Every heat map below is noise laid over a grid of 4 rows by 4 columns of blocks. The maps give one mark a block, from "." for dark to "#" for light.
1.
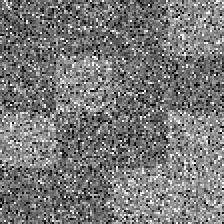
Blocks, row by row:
...#
.#..
#..#
..##
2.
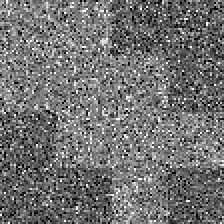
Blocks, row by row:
##..
###.
.###
..#.
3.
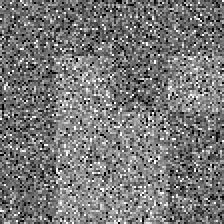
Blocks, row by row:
....
.#.#
.##.
.##.
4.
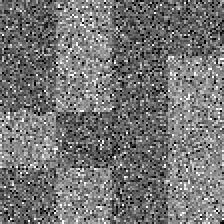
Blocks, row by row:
.#..
.#.#
#..#
.#.#
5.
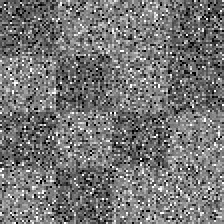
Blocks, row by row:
.##.
#.#.
.#.#
#.##
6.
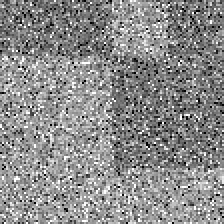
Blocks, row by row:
..#.
##..
##..
####
